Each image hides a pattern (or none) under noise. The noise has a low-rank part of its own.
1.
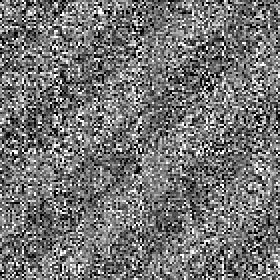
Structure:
diagonal stripes
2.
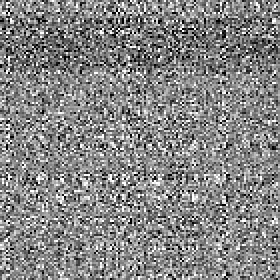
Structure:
one horizontal stripe
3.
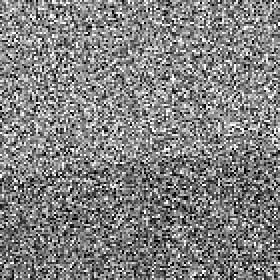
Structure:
a sharp edge
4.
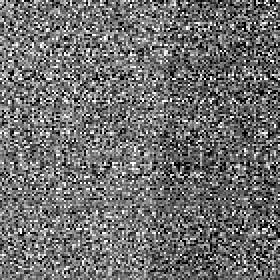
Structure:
a sharp edge
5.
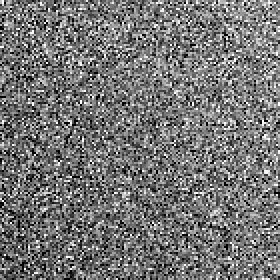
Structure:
a smooth slope
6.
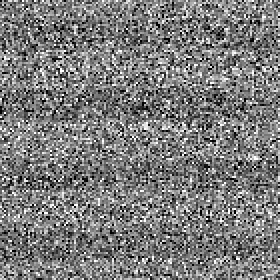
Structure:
horizontal stripes
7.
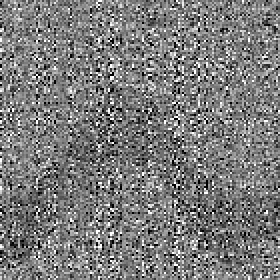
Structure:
a wavy band
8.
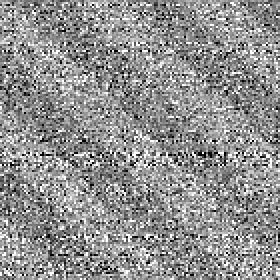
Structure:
diagonal stripes
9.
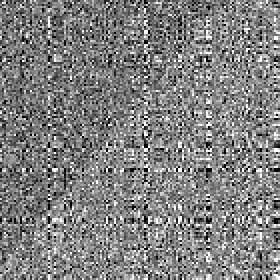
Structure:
a sharp edge
